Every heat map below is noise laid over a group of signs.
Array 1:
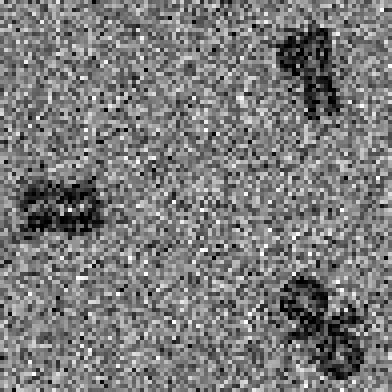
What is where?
top right: pilcrow; middle left: approximately sign; bottom right: percent sign
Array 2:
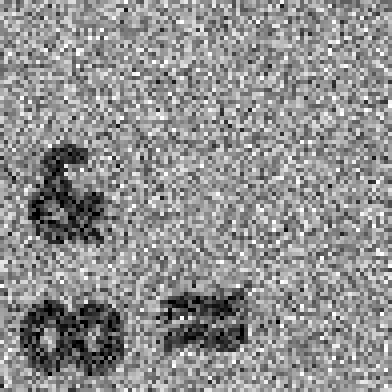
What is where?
middle left: ampersand; bottom left: infinity sign; bottom middle: approximately sign
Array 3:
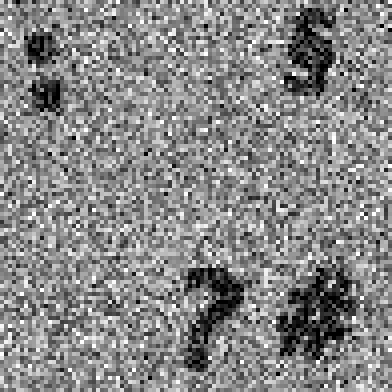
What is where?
top left: colon; top right: section sign; bottom middle: question mark; bottom right: hash sign
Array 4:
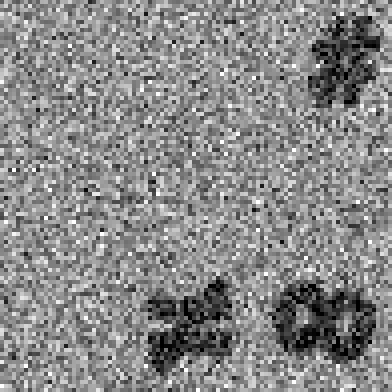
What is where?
top right: hash sign; bottom middle: not-equal sign; bottom right: infinity sign
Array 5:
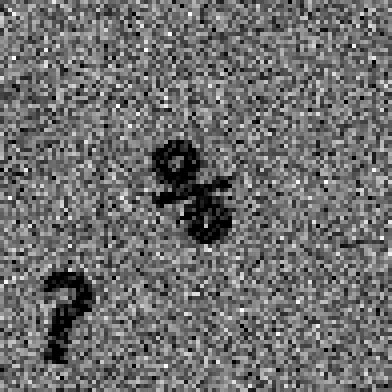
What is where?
centre: percent sign; bottom left: question mark
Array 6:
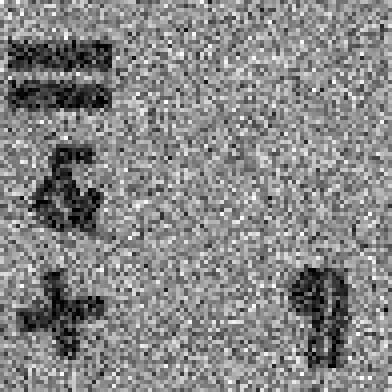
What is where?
top left: equals sign; middle left: ampersand; bottom left: plus sign; bottom right: pilcrow
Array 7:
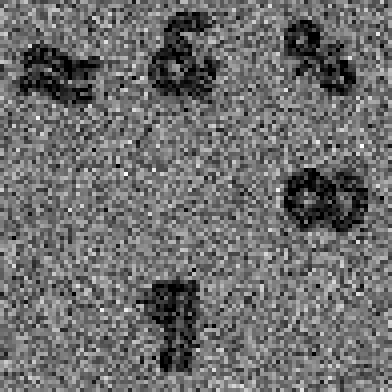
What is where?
top left: approximately sign; top middle: ampersand; top right: percent sign; middle right: infinity sign; bottom middle: pilcrow
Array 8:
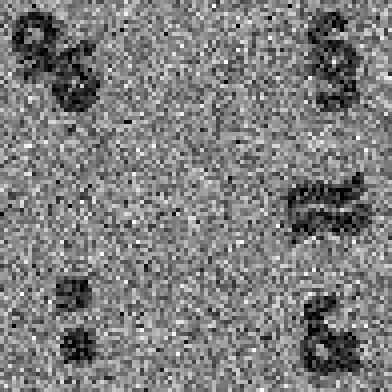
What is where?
top left: percent sign; top right: section sign; middle right: approximately sign; bottom left: colon; bottom right: ampersand
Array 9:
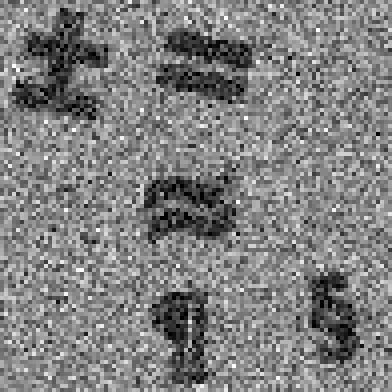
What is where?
top left: plus-minus sign; top middle: equals sign; centre: approximately sign; bottom middle: pilcrow; bottom right: section sign
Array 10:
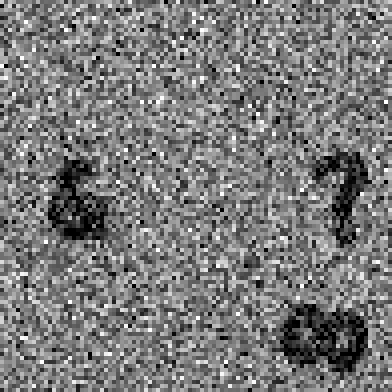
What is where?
middle left: ampersand; middle right: question mark; bottom right: infinity sign
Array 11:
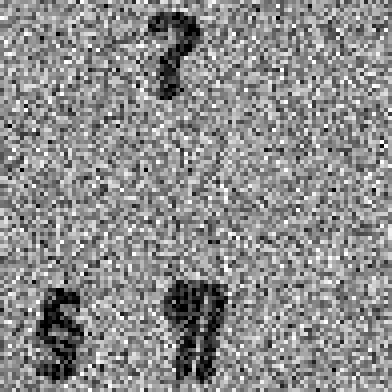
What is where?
top middle: question mark; bottom left: section sign; bottom middle: pilcrow
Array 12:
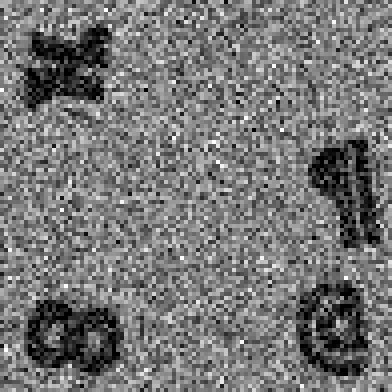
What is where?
top left: not-equal sign; middle right: pilcrow; bottom left: infinity sign; bottom right: at sign
